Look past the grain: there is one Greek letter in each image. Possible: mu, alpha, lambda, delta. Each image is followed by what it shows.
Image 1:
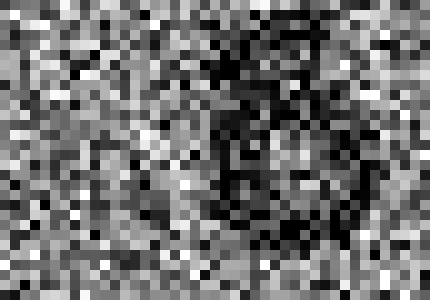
delta
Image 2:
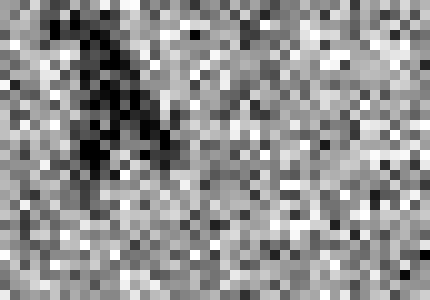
lambda
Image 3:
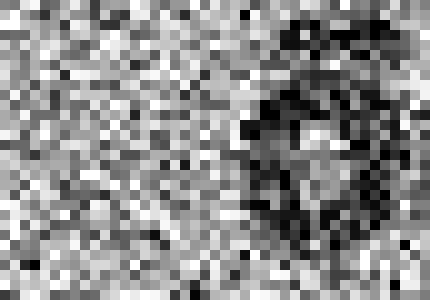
delta
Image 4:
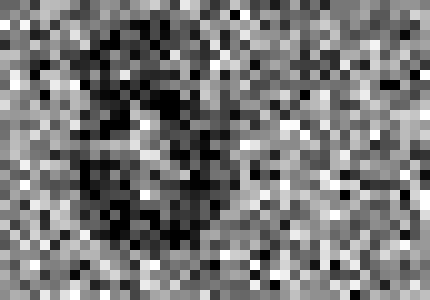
delta
